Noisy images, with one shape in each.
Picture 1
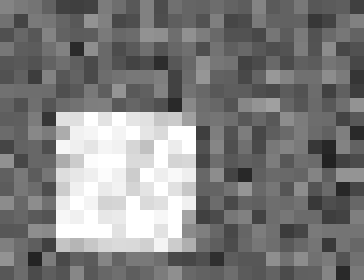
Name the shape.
square
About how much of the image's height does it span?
half
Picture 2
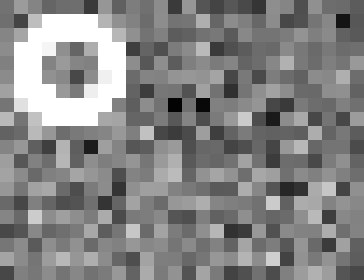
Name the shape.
ring
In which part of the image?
top left
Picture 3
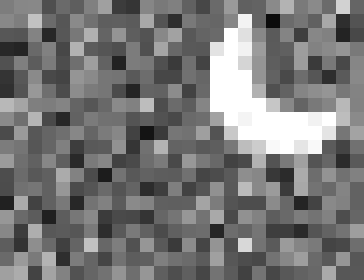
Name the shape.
crescent
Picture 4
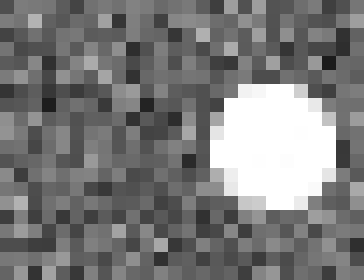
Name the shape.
disc
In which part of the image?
middle right
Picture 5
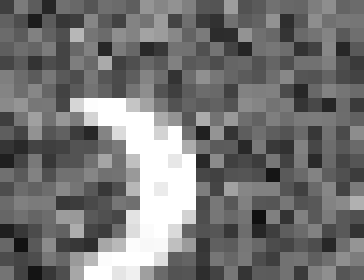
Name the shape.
crescent
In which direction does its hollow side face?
left
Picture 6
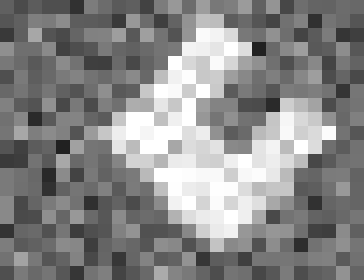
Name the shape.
square with a notch
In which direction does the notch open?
up and right
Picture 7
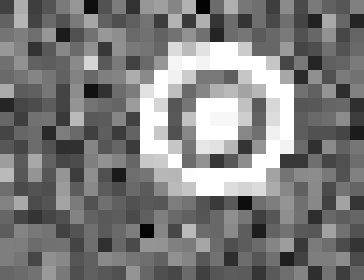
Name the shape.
bullseye
